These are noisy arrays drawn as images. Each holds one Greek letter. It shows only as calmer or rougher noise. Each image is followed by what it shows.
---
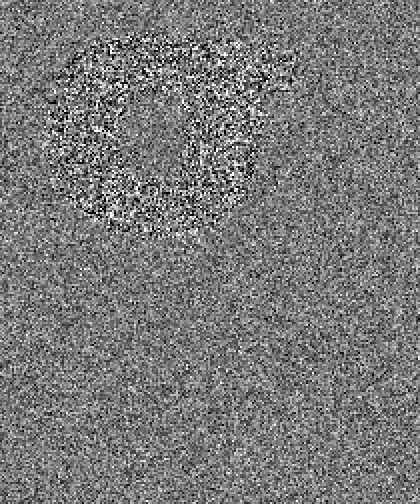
sigma
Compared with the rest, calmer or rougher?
rougher
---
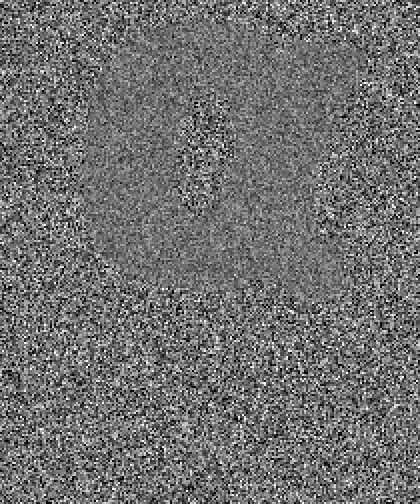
alpha
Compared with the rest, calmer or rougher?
calmer
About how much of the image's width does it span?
two thirds
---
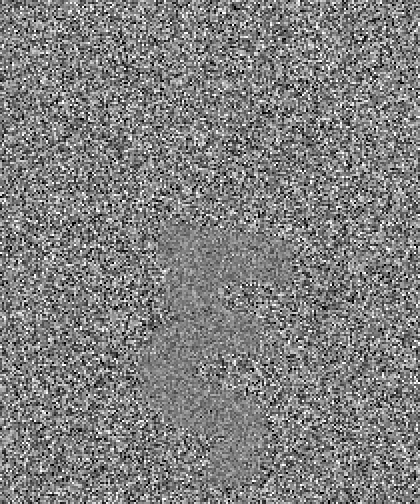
xi
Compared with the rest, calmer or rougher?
calmer
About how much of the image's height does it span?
half
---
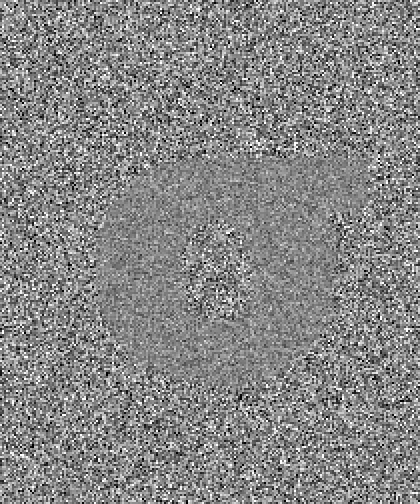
sigma
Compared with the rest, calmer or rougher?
calmer
